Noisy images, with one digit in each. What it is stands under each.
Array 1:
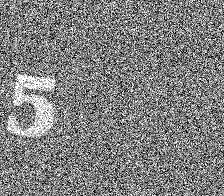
5
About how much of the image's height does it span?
a third
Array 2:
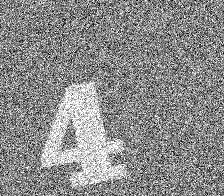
4
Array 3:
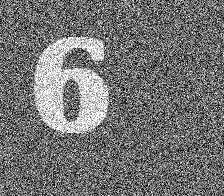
6
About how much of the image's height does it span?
half
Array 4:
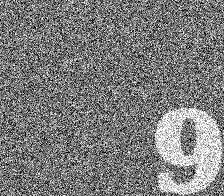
9
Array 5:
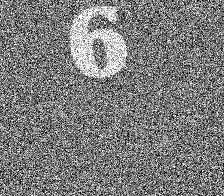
6
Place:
top middle
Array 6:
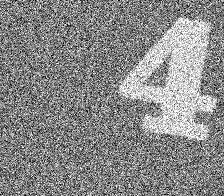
4
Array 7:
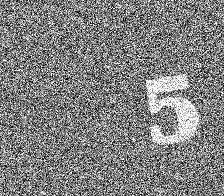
5
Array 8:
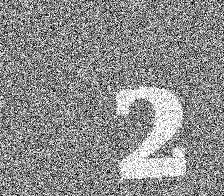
2
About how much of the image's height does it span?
half
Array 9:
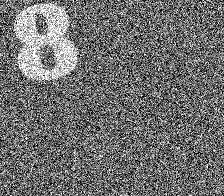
8
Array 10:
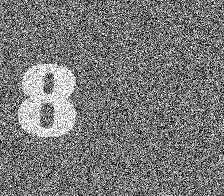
8
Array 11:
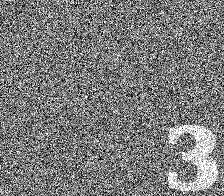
3
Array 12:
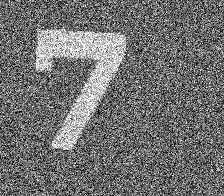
7
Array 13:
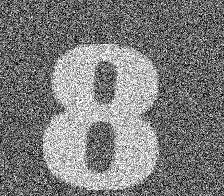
8
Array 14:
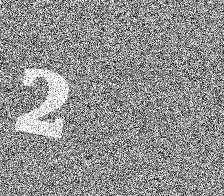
2
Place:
middle left
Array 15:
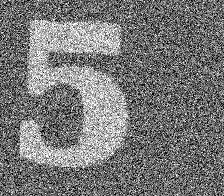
5
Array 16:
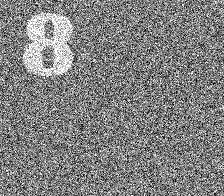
8
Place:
top left
